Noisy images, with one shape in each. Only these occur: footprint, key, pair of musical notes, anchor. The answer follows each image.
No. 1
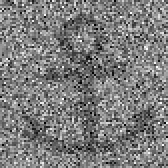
dark anchor
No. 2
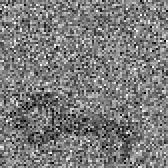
dark key
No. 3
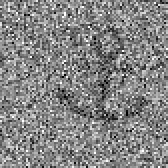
dark anchor
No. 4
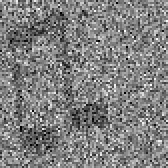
dark pair of musical notes
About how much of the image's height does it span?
nearly all
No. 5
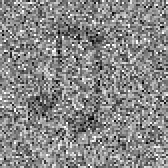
dark pair of musical notes
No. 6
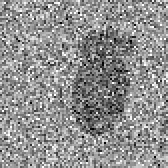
dark footprint
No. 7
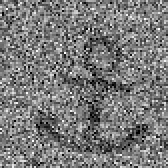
dark anchor
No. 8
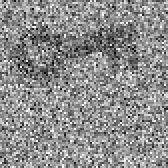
dark key
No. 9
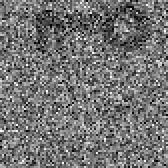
dark key
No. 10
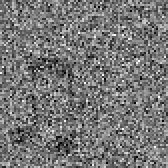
dark pair of musical notes
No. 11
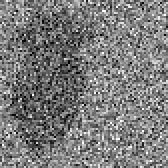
dark footprint
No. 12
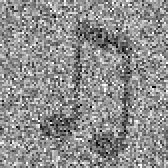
dark pair of musical notes
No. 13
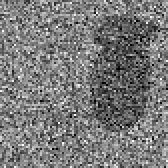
dark footprint
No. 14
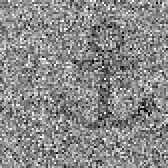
dark anchor
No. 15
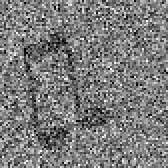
dark pair of musical notes
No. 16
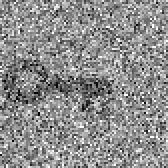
dark key
